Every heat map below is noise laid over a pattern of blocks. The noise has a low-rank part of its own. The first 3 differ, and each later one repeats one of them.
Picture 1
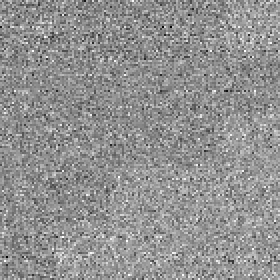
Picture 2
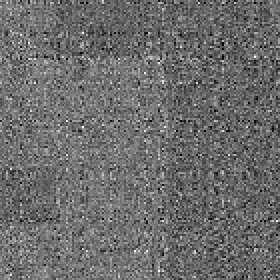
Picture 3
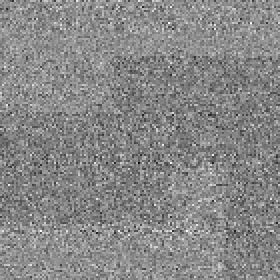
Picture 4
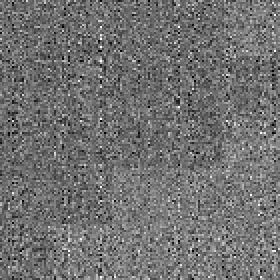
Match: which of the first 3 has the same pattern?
1
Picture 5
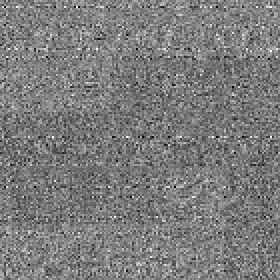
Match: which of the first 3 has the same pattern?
3
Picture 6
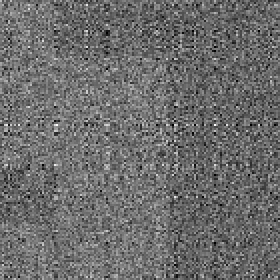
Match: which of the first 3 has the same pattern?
2
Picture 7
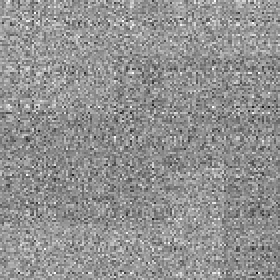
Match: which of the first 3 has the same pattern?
3
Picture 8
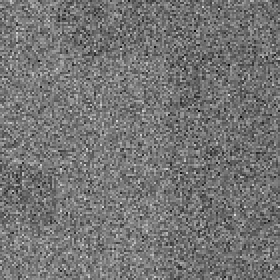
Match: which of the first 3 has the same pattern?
2
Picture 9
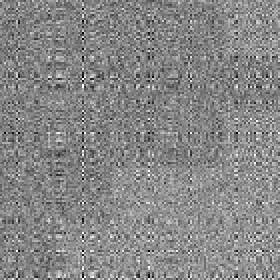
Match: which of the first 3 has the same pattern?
1
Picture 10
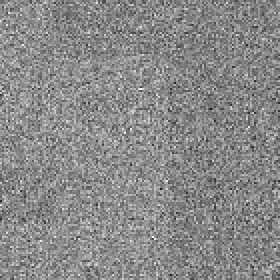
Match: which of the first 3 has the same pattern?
2
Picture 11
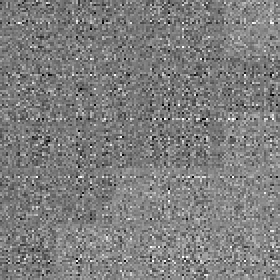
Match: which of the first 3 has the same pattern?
1
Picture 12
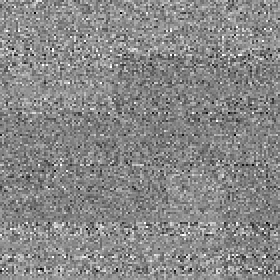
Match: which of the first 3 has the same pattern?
3
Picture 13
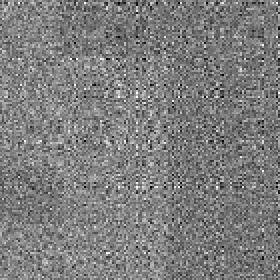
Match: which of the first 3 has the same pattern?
2
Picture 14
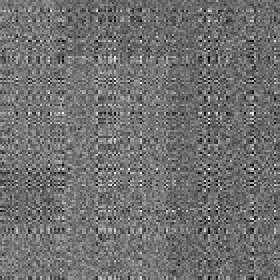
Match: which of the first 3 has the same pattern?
2
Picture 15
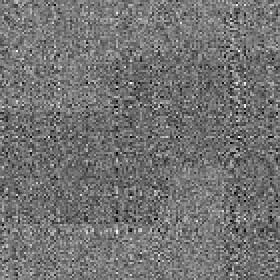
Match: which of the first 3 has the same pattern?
3
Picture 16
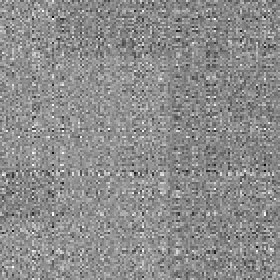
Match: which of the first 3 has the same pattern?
2
